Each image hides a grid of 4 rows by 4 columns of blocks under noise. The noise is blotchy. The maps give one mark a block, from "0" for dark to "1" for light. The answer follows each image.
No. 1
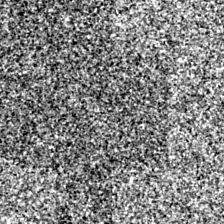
0 0 1 1
0 0 0 1
0 0 0 1
1 0 1 1
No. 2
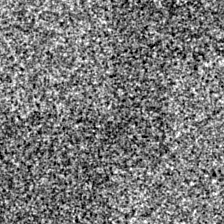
1 1 0 0
1 1 0 1
0 0 0 1
0 0 1 1
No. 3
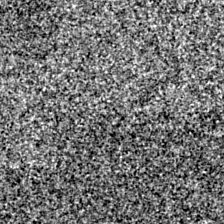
0 1 1 1
1 1 1 1
1 0 0 0
0 0 0 0
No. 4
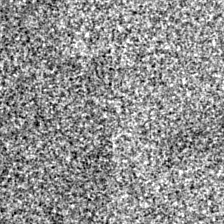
0 1 1 1
0 0 1 1
0 0 1 0
0 0 1 1
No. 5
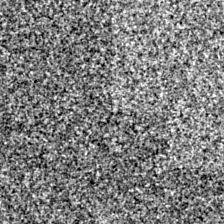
0 0 1 1
0 0 1 1
0 0 0 1
0 0 0 0
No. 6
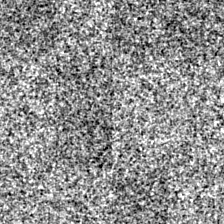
0 1 0 0
1 0 1 1
1 0 1 1
1 1 0 1
